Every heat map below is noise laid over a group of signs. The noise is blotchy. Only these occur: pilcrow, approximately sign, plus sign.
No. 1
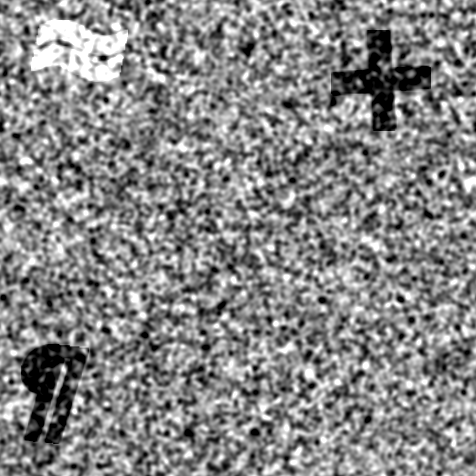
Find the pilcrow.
bottom left
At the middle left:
nothing
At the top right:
plus sign
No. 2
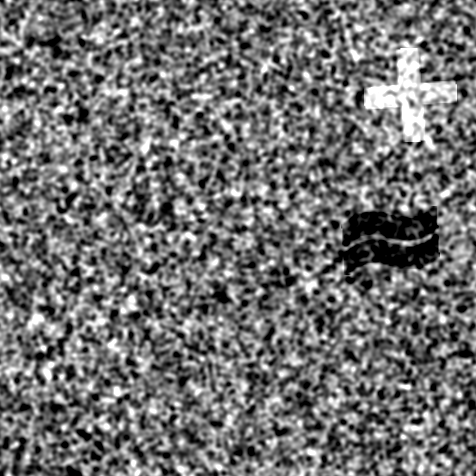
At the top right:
plus sign
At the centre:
nothing
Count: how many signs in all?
2
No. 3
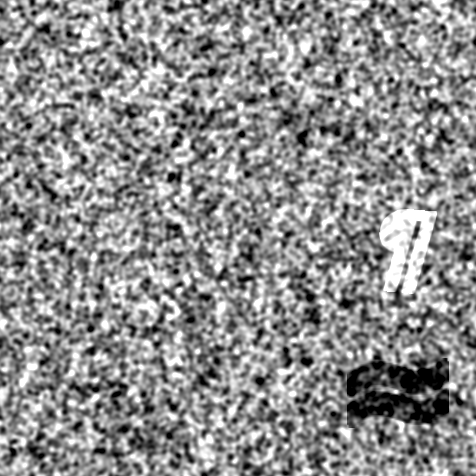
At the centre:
nothing
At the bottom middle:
nothing
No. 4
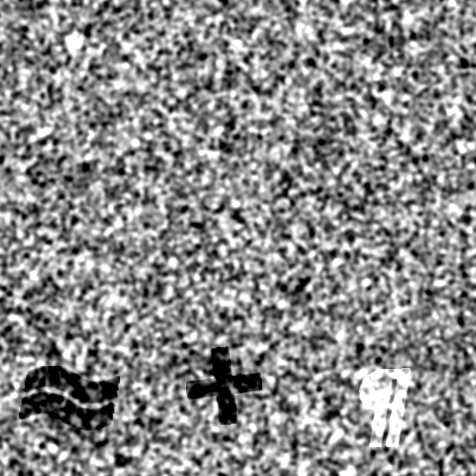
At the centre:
nothing
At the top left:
nothing
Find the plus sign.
bottom middle
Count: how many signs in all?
3
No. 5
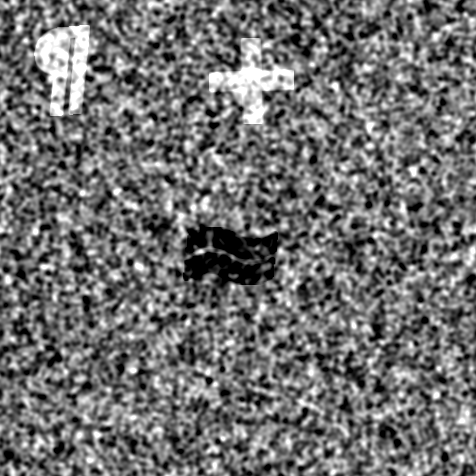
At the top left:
pilcrow
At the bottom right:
nothing
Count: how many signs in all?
3
